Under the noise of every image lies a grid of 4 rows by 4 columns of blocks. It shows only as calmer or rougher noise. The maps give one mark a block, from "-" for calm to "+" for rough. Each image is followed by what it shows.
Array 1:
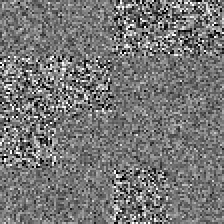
--++
++--
+---
--+-
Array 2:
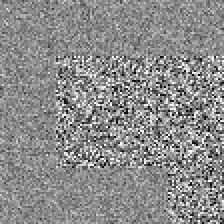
----
-+++
-+++
---+
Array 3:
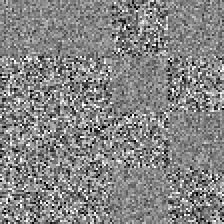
--+-
++-+
+++-
++-+
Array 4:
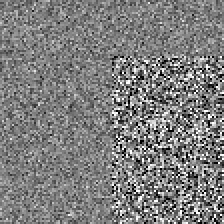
----
--++
--++
--++
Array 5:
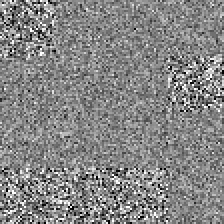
+---
---+
----
+++-
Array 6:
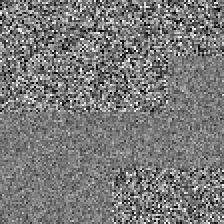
++++
+++-
----
--++
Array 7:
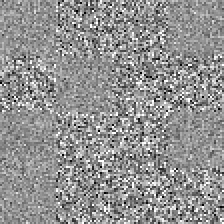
-++-
+-++
-++-
-+++
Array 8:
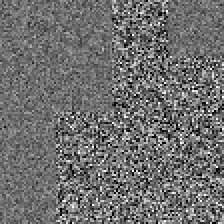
--+-
--++
-+++
-+++
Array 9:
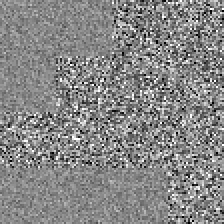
--++
-+++
++++
---+
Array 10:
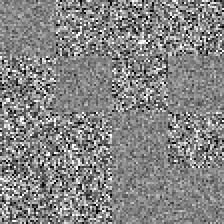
-+++
+-+-
++-+
++--
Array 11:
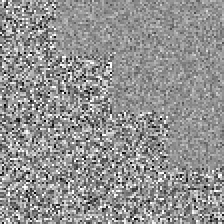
+---
++--
+++-
++++
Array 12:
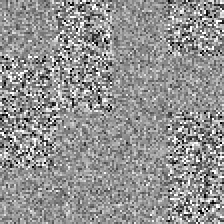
-+-+
++--
+--+
---+
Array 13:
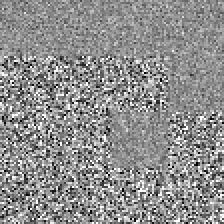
----
+++-
++-+
++++
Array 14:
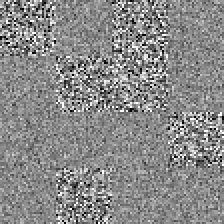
+-+-
-++-
---+
-+--
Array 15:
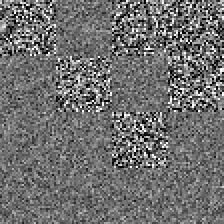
+-++
-+-+
--+-
----
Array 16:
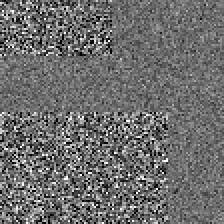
++--
----
+++-
+++-
